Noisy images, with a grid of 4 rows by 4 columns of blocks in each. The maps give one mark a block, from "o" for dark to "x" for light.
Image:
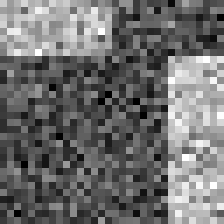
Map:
x x o o
o o o x
o o o x
o o o x
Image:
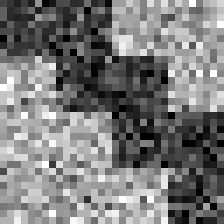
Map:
o o x x
x o o x
x x o o
x x x o
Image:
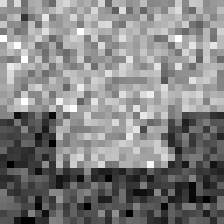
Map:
x x x x
x x x x
o x x o
o o o o
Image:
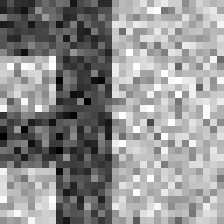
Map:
o o x x
x o x x
o o x x
x o x x
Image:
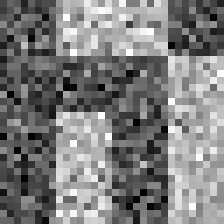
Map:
o x x o
o o o x
o x o x
o x o x
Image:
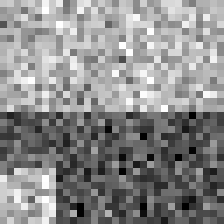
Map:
x x x x
x x x x
o o o o
x o o o
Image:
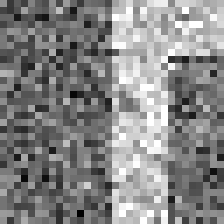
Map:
o o x x
o o x o
o o x o
o o x o
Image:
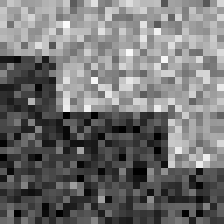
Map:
x x x x
o x x x
o o o x
o o o o
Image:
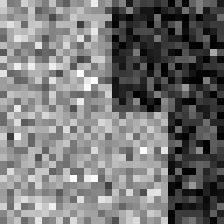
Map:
x x o o
x x o o
x x x o
x x x o
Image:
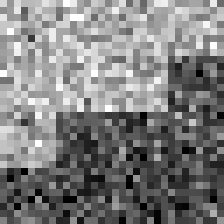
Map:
x x x x
x x x o
x o o o
o o o o
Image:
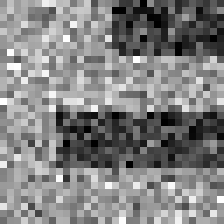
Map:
x x o o
x x x x
x o o o
x x x x
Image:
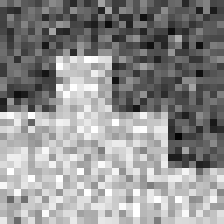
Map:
o o o o
o x o o
x x x o
x x x x
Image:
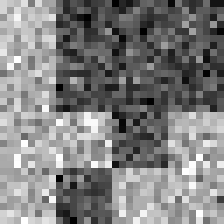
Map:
x o o o
x o o o
x x o x
x o x x
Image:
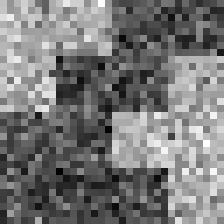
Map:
x x o o
x o o x
o o x x
o o o x
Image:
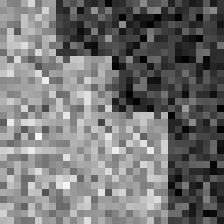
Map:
x o o o
x x o o
x x x o
x x x o
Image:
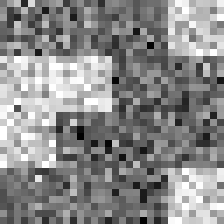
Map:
o o o x
x x o o
x o o o
o o o x
